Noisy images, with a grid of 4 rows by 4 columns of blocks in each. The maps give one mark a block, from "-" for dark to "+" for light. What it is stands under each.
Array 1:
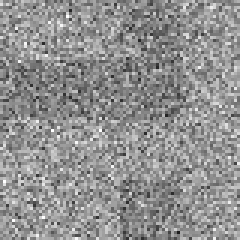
++-+
---+
++++
++-+
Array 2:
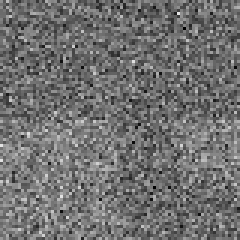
----
----
++-+
++--
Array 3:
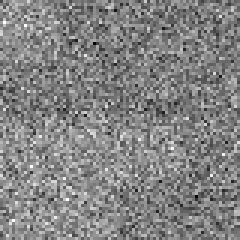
+---
----
+++-
++--
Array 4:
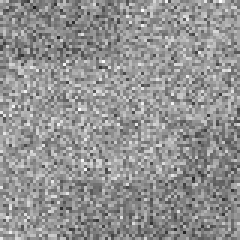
--++
++++
+++-
+---
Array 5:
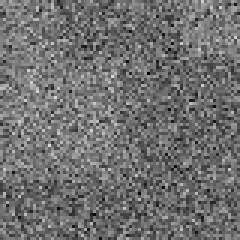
+--+
++--
++--
----
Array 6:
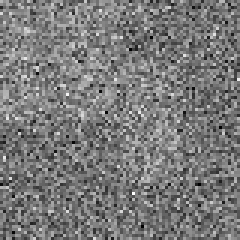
++--
+++-
--+-
----
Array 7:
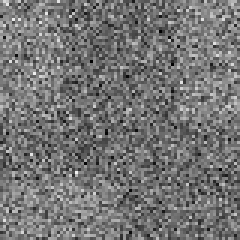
+--+
+--+
----
++--
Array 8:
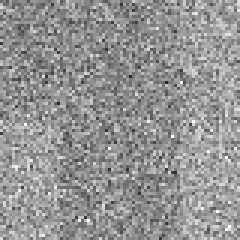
---+
---+
+--+
+--+
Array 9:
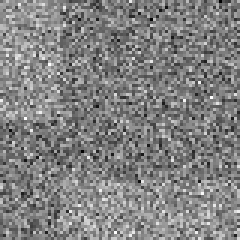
+---
+---
----
-+++
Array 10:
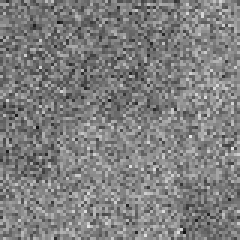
---+
---+
-+++
+++-
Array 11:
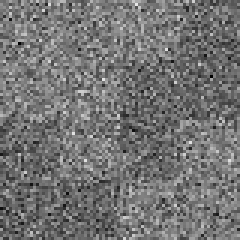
+++-
++--
-+-+
--++
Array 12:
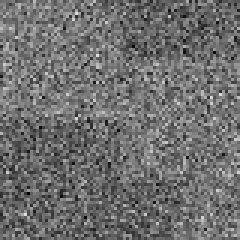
++--
++++
--++
---+
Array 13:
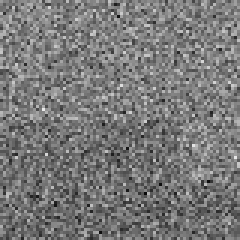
++++
++++
---+
----
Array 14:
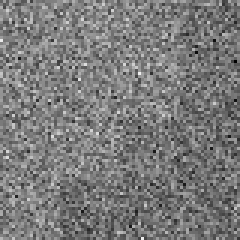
+++-
+++-
++--
+---
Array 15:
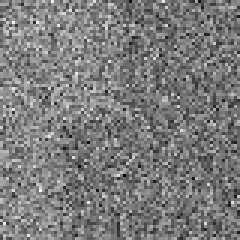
++--
++--
+---
+---
